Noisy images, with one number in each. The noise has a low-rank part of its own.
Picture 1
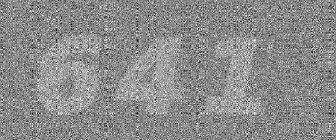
641
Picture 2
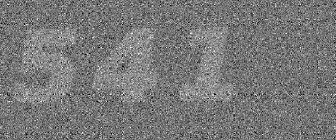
541
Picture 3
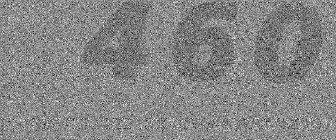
460
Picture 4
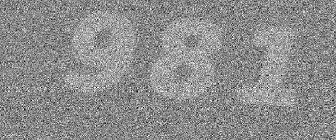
981
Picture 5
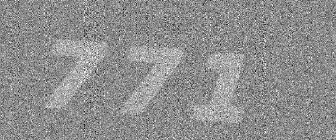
771
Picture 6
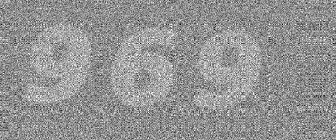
969
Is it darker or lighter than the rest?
lighter
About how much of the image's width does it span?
two thirds
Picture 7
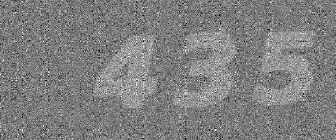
435
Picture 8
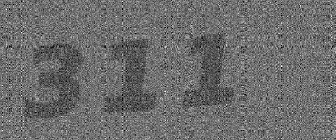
311
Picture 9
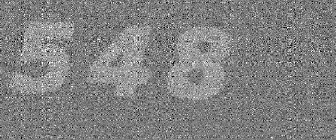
548
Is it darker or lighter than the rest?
lighter
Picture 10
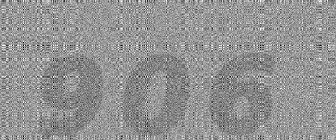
906
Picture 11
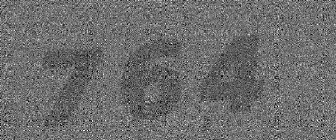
764
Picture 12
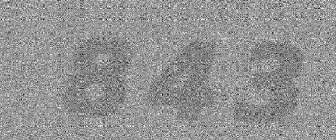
843
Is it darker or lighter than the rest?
darker
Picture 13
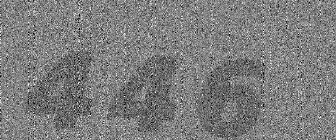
446
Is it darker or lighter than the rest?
darker
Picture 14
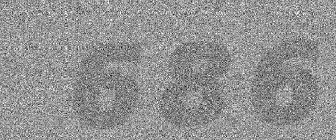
686
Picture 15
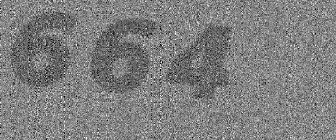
664
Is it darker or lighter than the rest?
darker
